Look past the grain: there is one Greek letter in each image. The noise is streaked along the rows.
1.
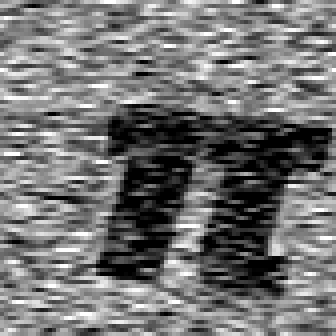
pi
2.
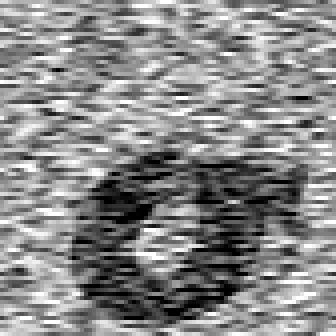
sigma
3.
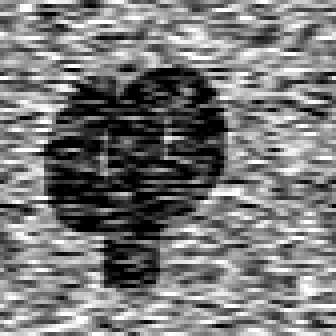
phi
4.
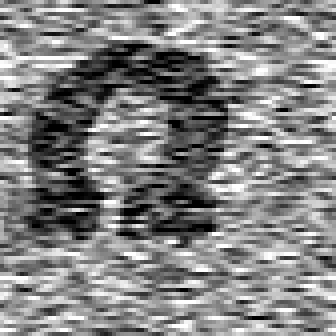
omega
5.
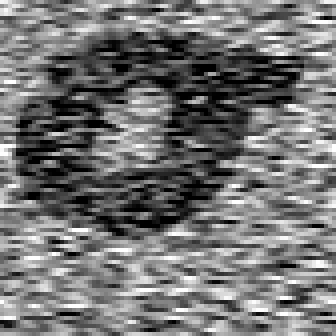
sigma
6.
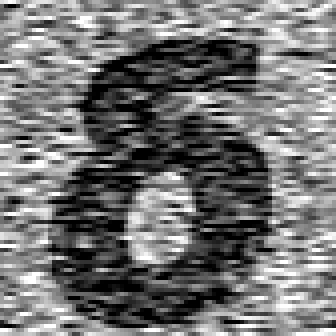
delta
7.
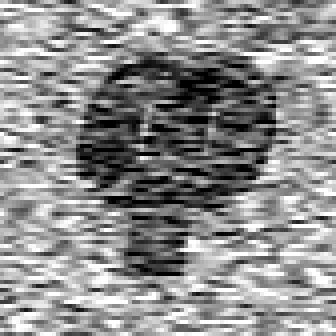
phi
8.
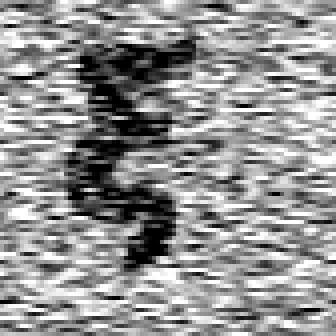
xi
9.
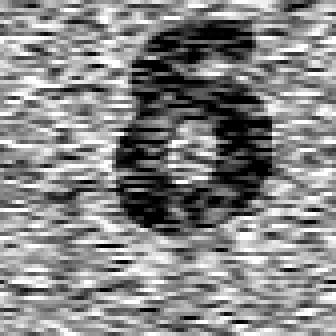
delta
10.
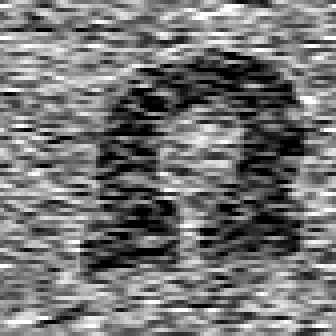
omega
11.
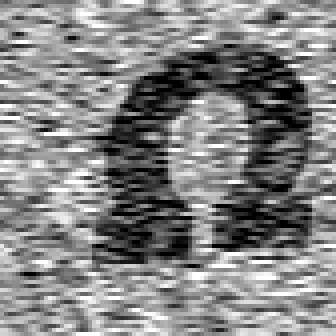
omega
